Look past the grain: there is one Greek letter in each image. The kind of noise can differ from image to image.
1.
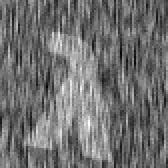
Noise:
streaked along the columns
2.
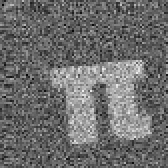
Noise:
low rank plus noise
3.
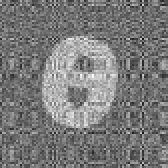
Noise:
low rank plus noise
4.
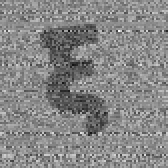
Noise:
rows of uneven size
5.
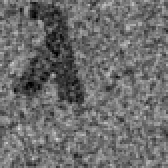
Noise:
blotchy
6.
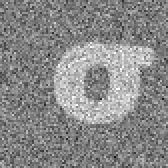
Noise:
independent entries
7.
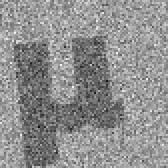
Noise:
independent entries
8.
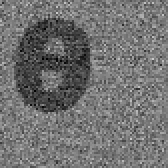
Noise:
low rank plus noise
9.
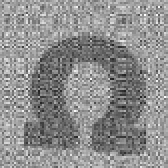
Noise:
low rank plus noise
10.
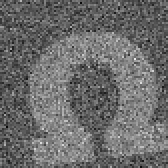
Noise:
independent entries
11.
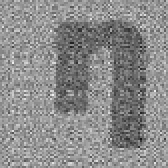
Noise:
low rank plus noise
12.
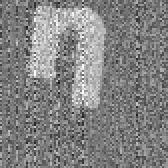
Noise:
columns of uneven size
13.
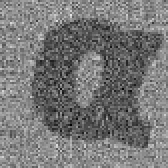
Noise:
low rank plus noise
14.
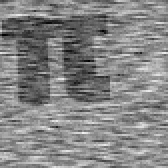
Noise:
streaked along the rows
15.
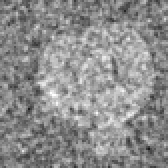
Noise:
blotchy
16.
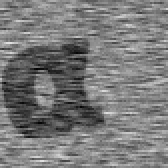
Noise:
streaked along the rows
